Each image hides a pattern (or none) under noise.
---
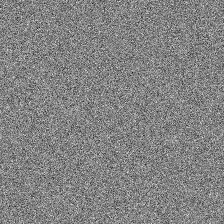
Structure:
only noise
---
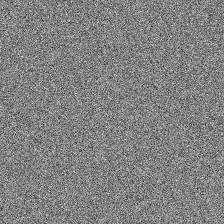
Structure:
only noise
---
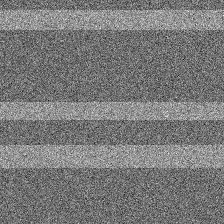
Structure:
bands of rows
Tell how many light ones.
3
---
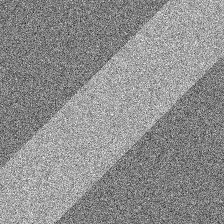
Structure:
a diagonal band
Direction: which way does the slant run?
bottom left to top right
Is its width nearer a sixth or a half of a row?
a half
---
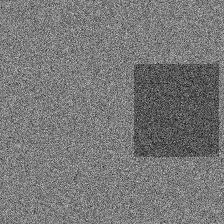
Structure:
one block
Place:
middle right
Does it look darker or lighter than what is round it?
darker
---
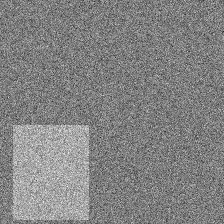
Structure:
one block
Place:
bottom left
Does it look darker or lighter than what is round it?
lighter
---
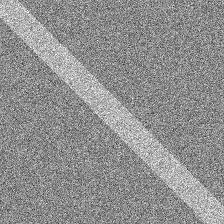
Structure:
a diagonal band
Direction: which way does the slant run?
top left to bottom right
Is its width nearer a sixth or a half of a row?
a sixth
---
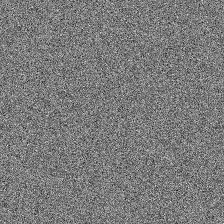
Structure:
only noise
